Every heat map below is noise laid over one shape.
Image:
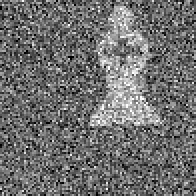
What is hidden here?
light chess bishop
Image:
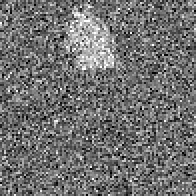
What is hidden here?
light chess knight, top middle
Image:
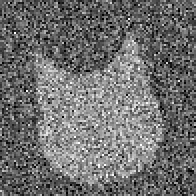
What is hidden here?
light cat's head
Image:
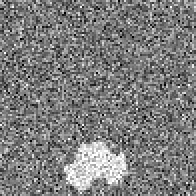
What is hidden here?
light car, bottom middle
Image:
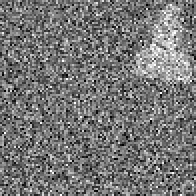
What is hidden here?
light chess pawn, top right
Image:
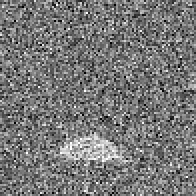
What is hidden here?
light umbrella, bottom middle
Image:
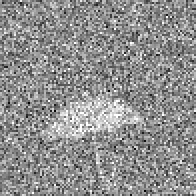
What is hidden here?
light umbrella
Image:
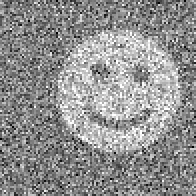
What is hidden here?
light smiling face
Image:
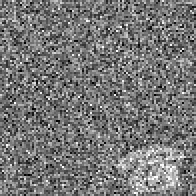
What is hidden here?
light telephone, bottom right
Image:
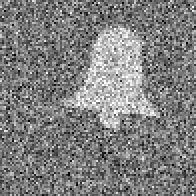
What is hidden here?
light bell
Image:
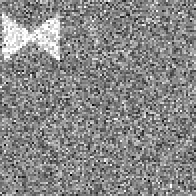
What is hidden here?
light bow tie, top left
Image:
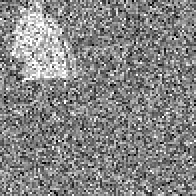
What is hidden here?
light chess knight, top left
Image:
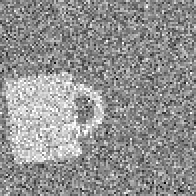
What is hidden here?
light cup
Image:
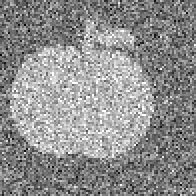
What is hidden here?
light apple
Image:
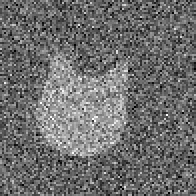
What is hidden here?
light cat's head
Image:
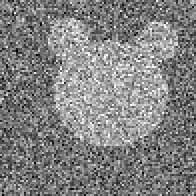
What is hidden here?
light bear's head
